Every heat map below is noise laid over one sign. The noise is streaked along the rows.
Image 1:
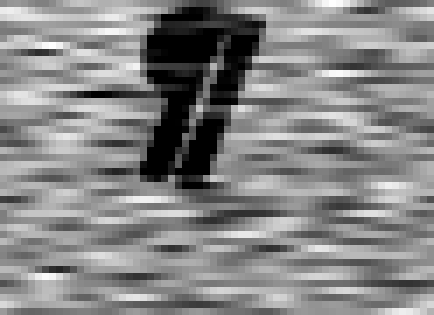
pilcrow
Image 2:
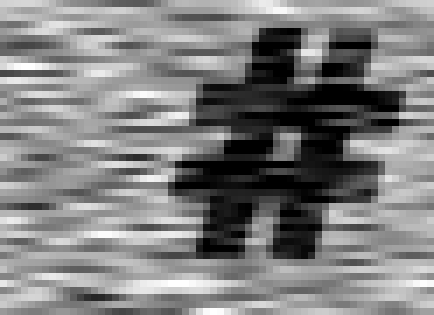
hash sign
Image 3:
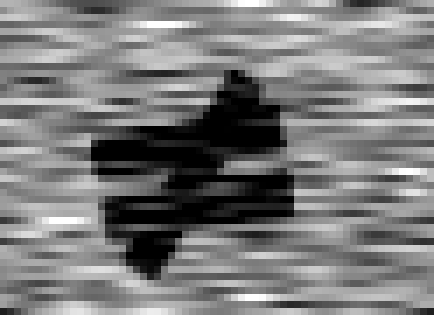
not-equal sign
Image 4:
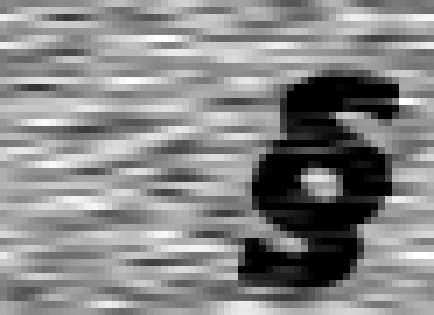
section sign
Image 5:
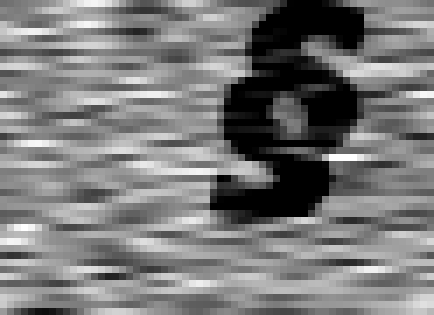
section sign
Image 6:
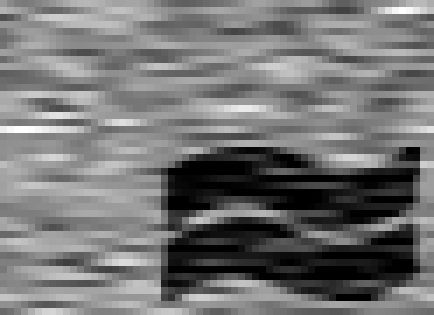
approximately sign
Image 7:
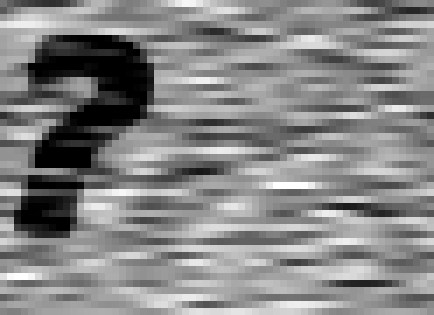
question mark
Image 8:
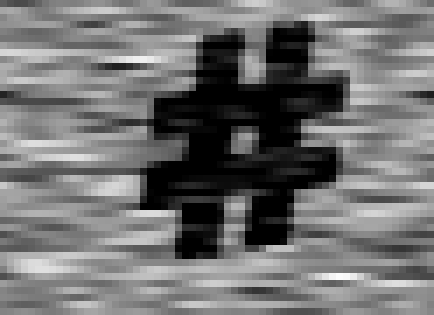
hash sign
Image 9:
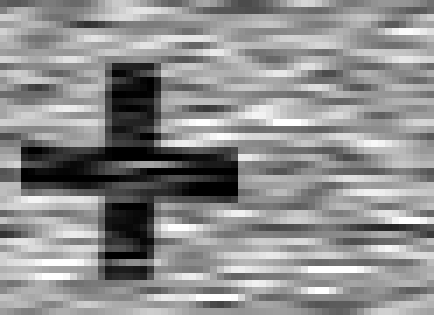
plus sign
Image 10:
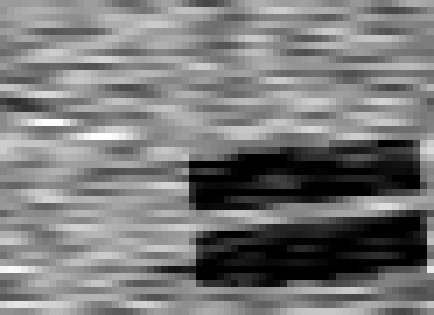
equals sign
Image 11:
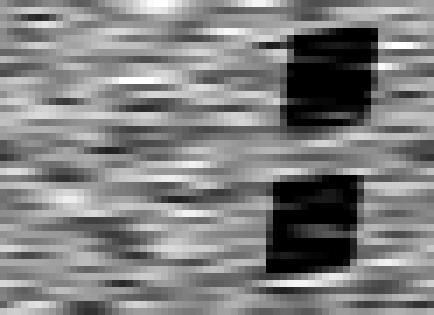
colon
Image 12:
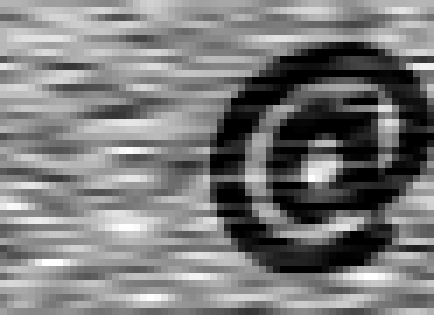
at sign
